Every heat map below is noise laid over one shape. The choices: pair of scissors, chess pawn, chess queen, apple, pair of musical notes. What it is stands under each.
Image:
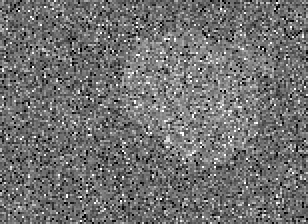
apple
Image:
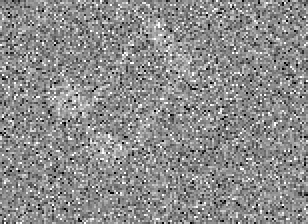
pair of musical notes
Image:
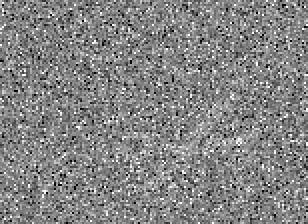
pair of scissors
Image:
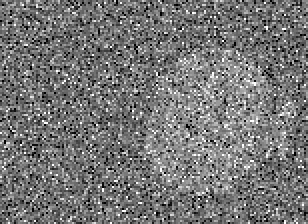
apple
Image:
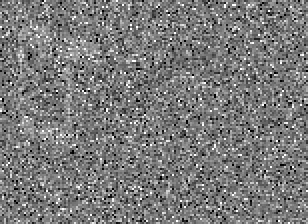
pair of musical notes
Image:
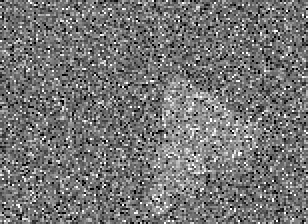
chess pawn
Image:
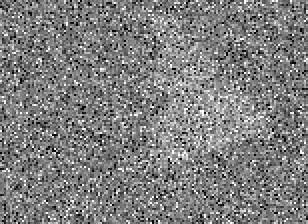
chess pawn
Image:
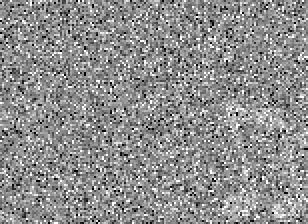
pair of musical notes
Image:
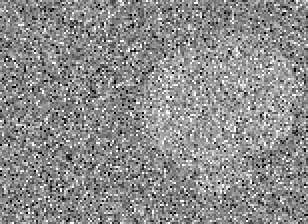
apple
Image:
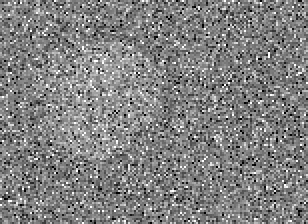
apple
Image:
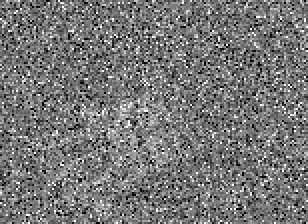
chess queen
